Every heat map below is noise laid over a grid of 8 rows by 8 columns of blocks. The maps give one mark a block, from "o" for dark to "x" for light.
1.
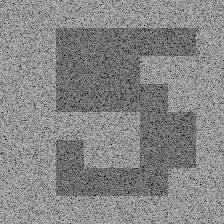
x x x x x x x x
x x o o o o o x
x x o o o x x x
x x o o o o x x
x x x x x o o x
x x o x x o o x
x x o o o o x x
x x x x x x x x
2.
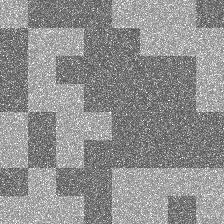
x o o o x x x o
o x x o o x x x
o x o o o o o x
o x x o o o o x
x o x x o o o o
x o x o o o o o
o x o o x x x x
x x x o x x o x
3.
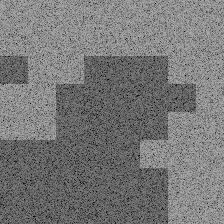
x x x x x x x x
x x x x x x x x
o x x o o o x x
x x o o o o o x
x x o o o o x x
o o o o o x x x
o o o o o o x x
o o o o o o x x
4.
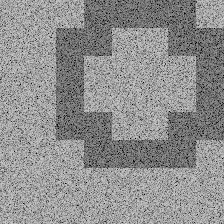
x x x o o o o x
x x o o x x o o
x x o x x x x o
x x o x x x x o
x x o o x x o o
x x x o o o o x
x x x x x x x x
x x x x x x x x
